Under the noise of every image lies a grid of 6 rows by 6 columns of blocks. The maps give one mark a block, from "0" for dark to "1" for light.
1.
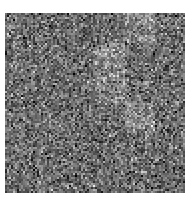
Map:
0 0 0 0 1 0
0 0 0 1 0 0
0 0 0 1 0 0
0 0 0 0 1 0
0 0 0 0 0 0
0 0 0 0 0 0
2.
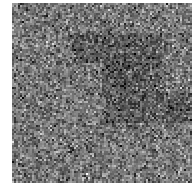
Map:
1 1 1 1 1 1
1 1 0 0 0 1
1 1 1 0 0 1
1 1 1 0 0 0
1 1 1 1 1 1
1 1 1 1 1 1
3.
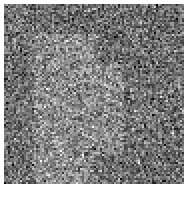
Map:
0 0 0 0 0 0
0 1 1 0 0 0
0 1 1 1 0 0
0 1 1 1 0 0
0 1 1 1 0 0
0 1 1 0 0 0
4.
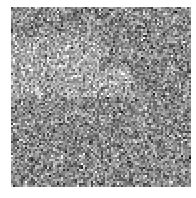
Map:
0 0 0 0 0 0
1 1 1 0 0 0
1 1 1 1 0 0
0 0 0 0 0 0
0 0 0 0 0 0
0 0 0 0 0 0
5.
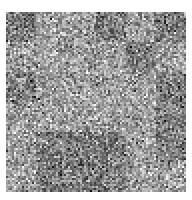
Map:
0 1 1 0 1 0
1 1 1 1 0 1
0 1 1 1 1 0
1 1 1 1 1 0
1 0 0 0 1 0
1 0 0 0 1 1
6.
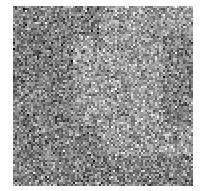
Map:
0 0 0 1 1 1
0 0 1 1 1 0
0 0 1 1 1 0
0 0 1 1 1 0
0 0 0 1 1 1
0 0 0 0 0 0
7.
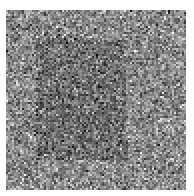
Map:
1 1 1 1 1 1
1 0 0 0 1 1
1 0 0 0 1 1
1 0 0 0 1 1
1 0 0 0 1 1
1 1 1 1 1 1
